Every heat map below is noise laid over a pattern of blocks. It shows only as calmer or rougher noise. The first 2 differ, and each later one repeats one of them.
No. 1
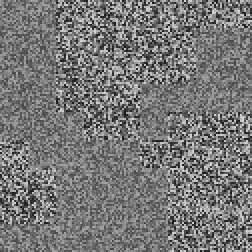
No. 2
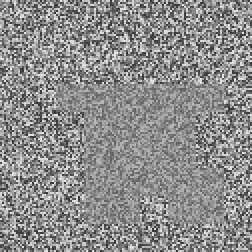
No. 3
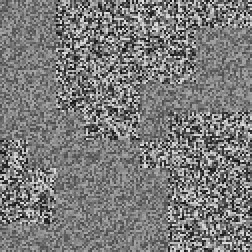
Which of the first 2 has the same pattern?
1
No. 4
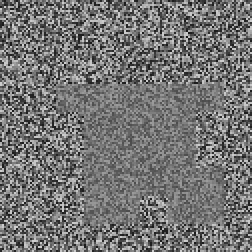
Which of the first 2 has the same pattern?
2
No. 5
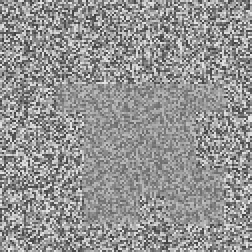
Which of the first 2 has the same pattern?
2
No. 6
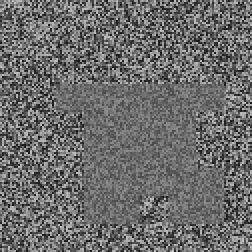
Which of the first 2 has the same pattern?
2
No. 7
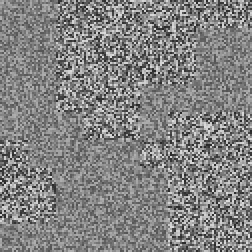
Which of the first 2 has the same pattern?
1
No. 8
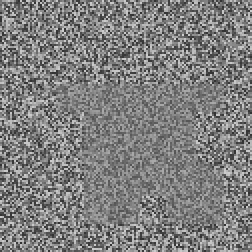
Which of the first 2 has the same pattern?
2
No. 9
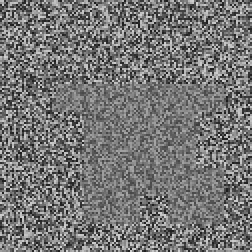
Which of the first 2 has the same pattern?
2
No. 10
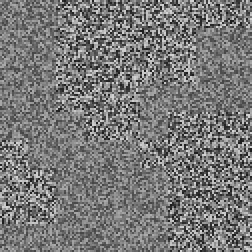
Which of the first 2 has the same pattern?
1
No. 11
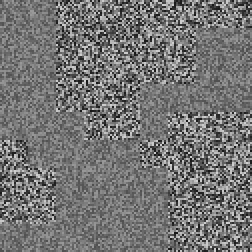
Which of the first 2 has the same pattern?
1
